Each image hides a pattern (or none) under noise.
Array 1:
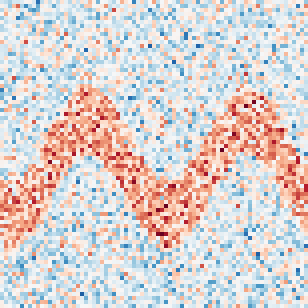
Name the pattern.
a wavy band
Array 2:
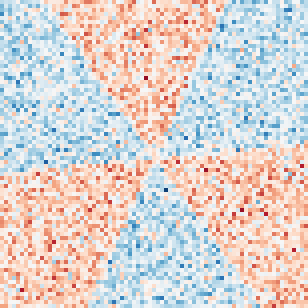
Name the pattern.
spokes from one point
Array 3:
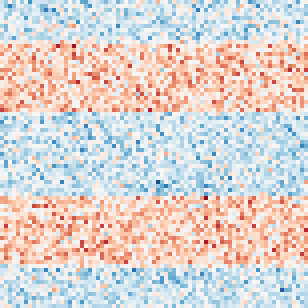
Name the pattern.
horizontal stripes
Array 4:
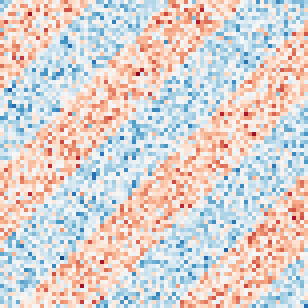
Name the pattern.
diagonal stripes
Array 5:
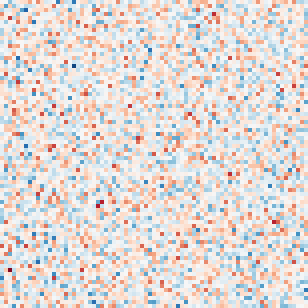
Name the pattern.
only noise
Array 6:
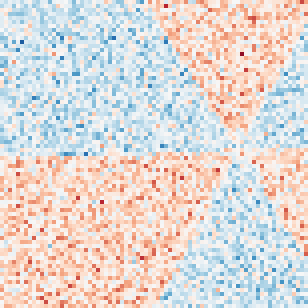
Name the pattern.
spokes from one point
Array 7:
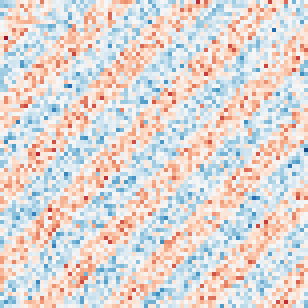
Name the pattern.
diagonal stripes
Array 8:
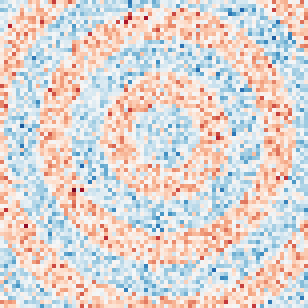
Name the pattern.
rings round one point
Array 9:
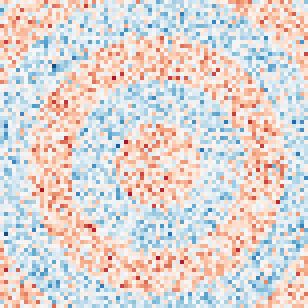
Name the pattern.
rings round one point
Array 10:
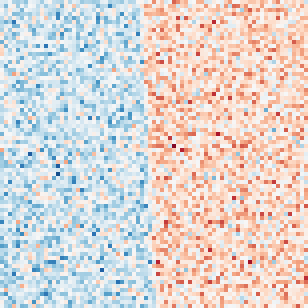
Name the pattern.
a sharp edge
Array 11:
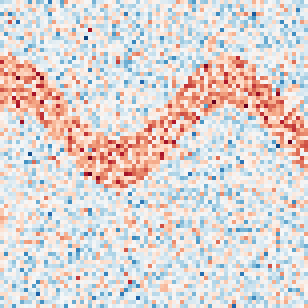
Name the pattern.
a wavy band
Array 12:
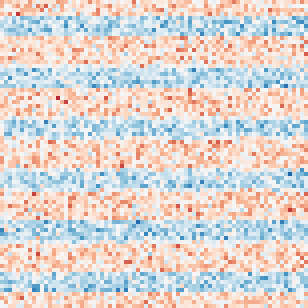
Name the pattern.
horizontal stripes
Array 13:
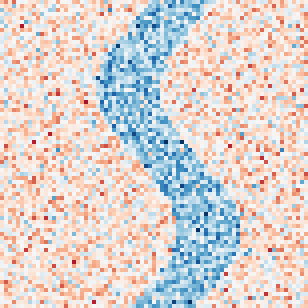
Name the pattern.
a wavy band
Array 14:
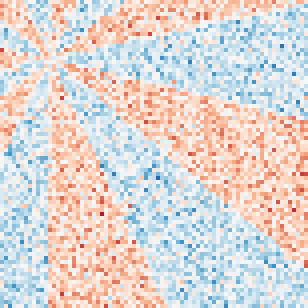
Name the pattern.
spokes from one point
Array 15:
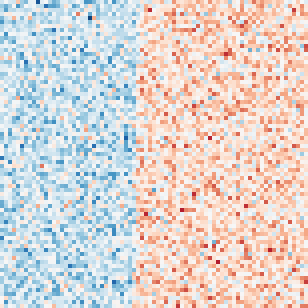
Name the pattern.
a sharp edge
